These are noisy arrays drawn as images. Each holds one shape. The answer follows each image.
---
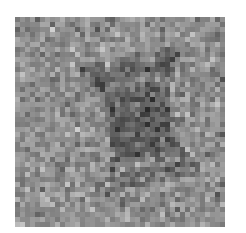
chess rook
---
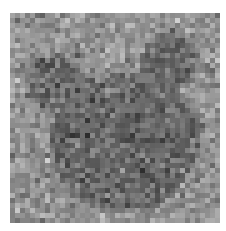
bear's head
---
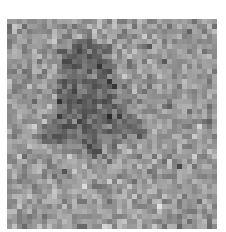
bell
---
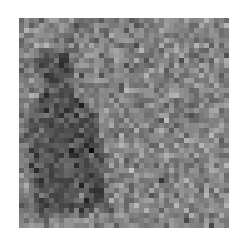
bottle
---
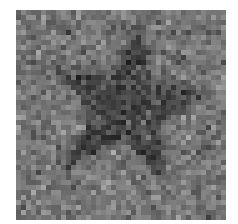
star
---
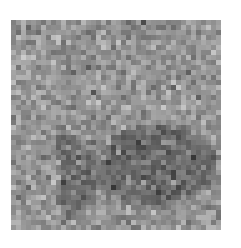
fish
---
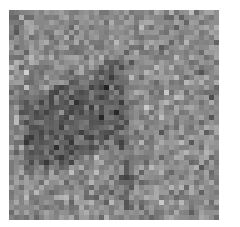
flag
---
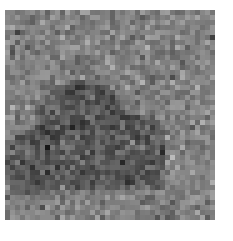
cloud
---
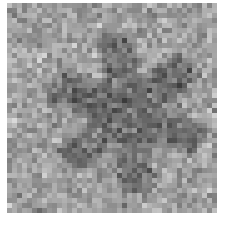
asterisk
